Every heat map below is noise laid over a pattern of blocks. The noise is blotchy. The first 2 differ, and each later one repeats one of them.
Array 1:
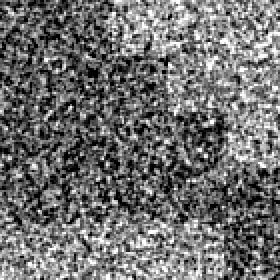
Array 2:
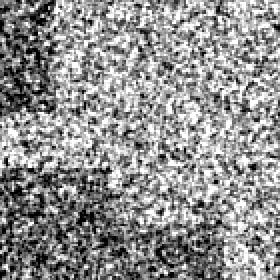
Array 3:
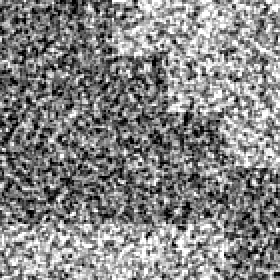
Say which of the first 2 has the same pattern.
1
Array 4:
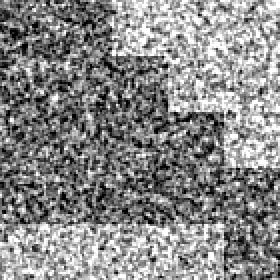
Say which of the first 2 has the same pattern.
1
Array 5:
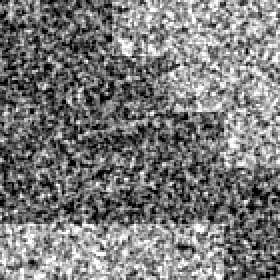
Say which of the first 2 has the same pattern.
1
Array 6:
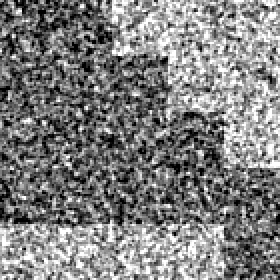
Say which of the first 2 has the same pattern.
1
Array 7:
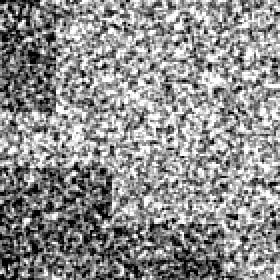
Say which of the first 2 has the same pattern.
2
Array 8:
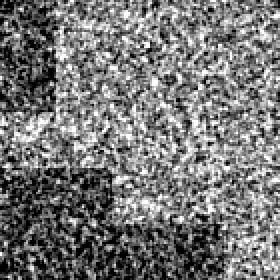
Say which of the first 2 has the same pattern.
2
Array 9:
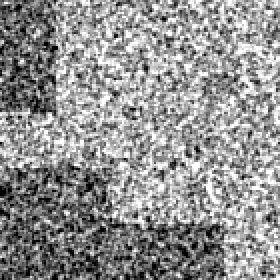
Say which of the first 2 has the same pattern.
2
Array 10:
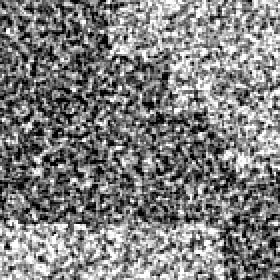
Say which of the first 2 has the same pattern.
1
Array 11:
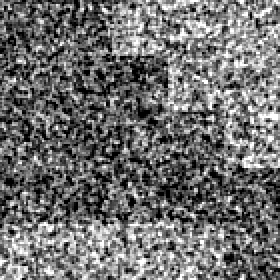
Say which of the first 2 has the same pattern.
1
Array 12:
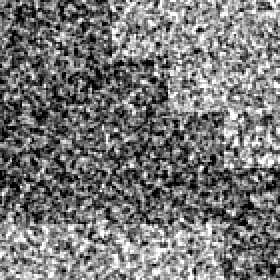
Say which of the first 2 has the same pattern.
1
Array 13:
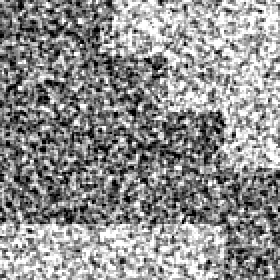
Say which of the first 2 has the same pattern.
1
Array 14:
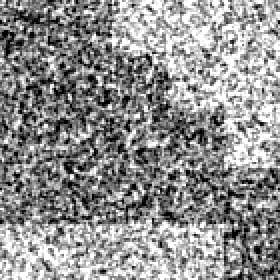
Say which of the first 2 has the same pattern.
1
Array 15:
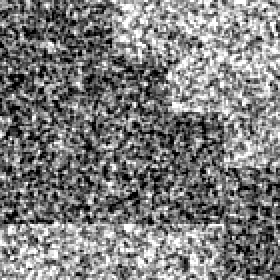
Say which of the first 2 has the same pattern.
1
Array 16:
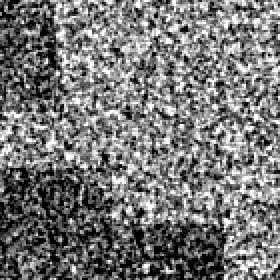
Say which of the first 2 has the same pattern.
2
